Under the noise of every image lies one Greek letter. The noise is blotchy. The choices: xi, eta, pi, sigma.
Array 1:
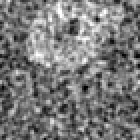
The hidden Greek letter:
sigma
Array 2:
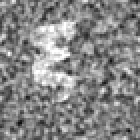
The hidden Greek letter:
xi
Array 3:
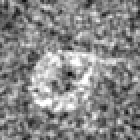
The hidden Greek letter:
sigma
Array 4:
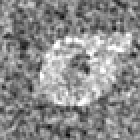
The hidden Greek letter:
sigma
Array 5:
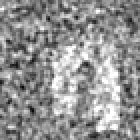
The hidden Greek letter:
eta
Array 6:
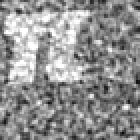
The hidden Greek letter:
pi
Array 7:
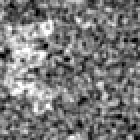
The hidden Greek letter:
xi
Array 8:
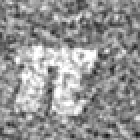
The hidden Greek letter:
pi
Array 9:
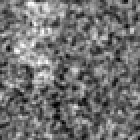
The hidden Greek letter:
xi
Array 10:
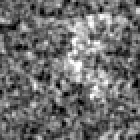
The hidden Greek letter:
xi
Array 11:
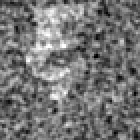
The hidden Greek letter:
xi
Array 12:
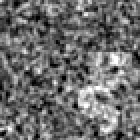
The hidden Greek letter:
xi
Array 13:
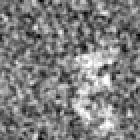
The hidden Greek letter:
xi
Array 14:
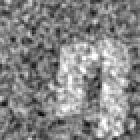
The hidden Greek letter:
eta
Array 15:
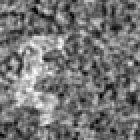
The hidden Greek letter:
xi
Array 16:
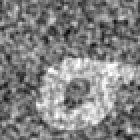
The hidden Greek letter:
sigma
